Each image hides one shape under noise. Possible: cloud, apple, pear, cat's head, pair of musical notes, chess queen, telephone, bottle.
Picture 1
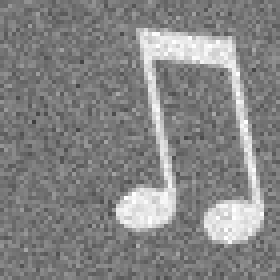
pair of musical notes
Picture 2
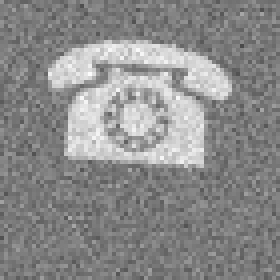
telephone
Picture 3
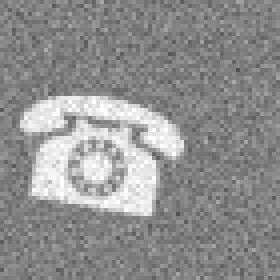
telephone
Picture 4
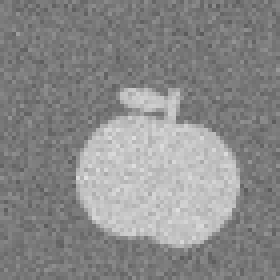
apple
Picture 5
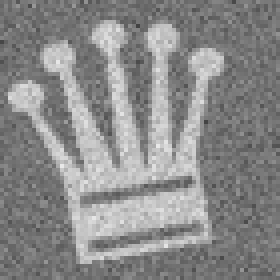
chess queen
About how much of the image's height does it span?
nearly all
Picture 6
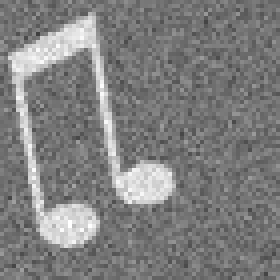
pair of musical notes
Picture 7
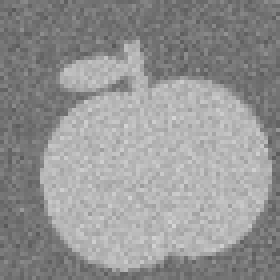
apple
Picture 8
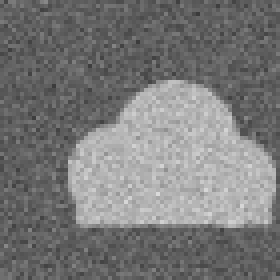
cloud
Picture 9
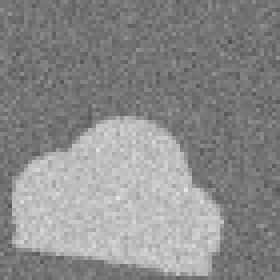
cloud
